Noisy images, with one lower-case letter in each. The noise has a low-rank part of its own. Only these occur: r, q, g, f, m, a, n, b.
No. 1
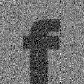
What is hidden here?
dark f
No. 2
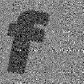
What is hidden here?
dark f
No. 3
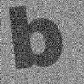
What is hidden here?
dark b
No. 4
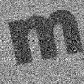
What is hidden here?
dark m
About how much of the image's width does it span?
nearly all
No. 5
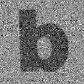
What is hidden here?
dark b
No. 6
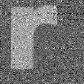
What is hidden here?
light r
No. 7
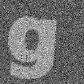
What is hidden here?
light g
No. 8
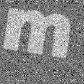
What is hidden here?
light m
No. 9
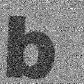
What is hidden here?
dark b
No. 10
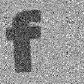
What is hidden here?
dark f
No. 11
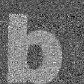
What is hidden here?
light b
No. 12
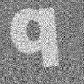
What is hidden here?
light q
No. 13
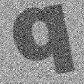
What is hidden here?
dark q
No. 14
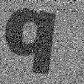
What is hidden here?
dark q
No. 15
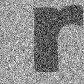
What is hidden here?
dark r
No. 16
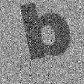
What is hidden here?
dark b
